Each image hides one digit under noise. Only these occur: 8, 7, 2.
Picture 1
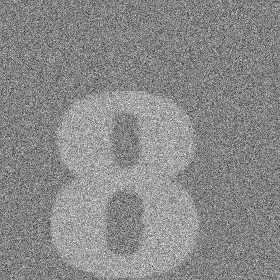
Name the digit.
8
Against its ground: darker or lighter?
lighter
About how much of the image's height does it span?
two thirds
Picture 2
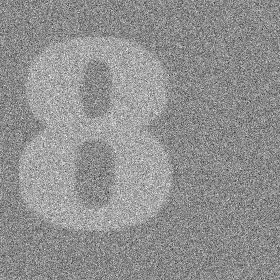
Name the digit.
8
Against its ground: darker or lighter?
lighter
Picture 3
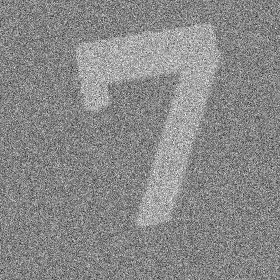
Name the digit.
7
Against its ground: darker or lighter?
lighter
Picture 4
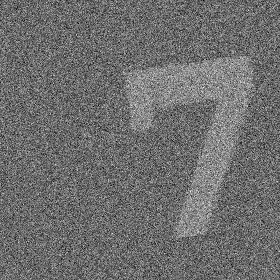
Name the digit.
7
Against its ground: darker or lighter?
lighter
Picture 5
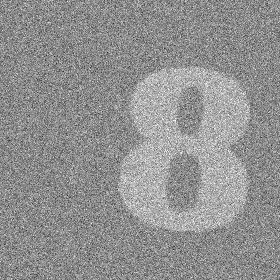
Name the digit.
8
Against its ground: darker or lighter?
lighter
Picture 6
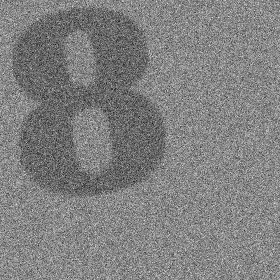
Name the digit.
8
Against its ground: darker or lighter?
darker
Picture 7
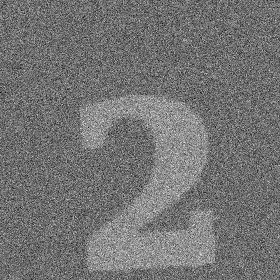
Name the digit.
2
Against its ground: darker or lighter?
lighter
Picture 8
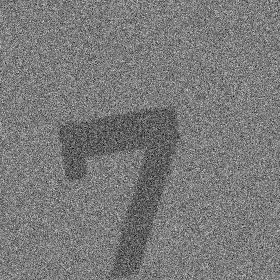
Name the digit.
7
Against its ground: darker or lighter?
darker
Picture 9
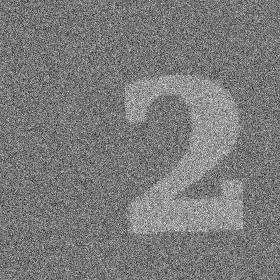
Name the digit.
2
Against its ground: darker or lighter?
lighter
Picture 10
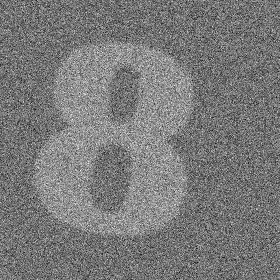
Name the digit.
8
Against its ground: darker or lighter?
lighter
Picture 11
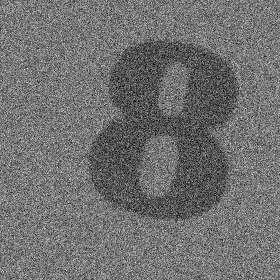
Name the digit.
8
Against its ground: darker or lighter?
darker
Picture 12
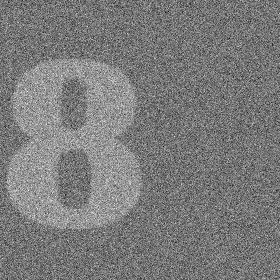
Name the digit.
8
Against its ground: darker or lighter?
lighter
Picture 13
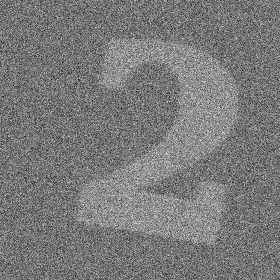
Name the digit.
2
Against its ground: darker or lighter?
lighter
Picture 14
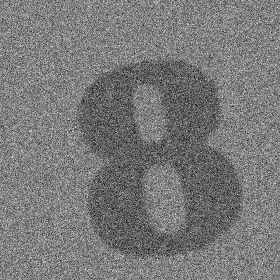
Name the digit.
8
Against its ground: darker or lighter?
darker
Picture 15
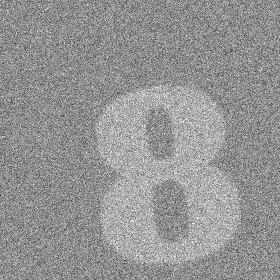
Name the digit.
8
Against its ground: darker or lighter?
lighter
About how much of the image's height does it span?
two thirds
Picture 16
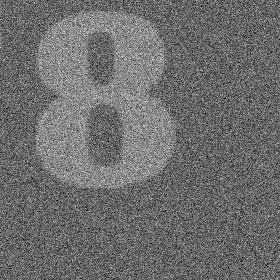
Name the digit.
8
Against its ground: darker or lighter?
lighter
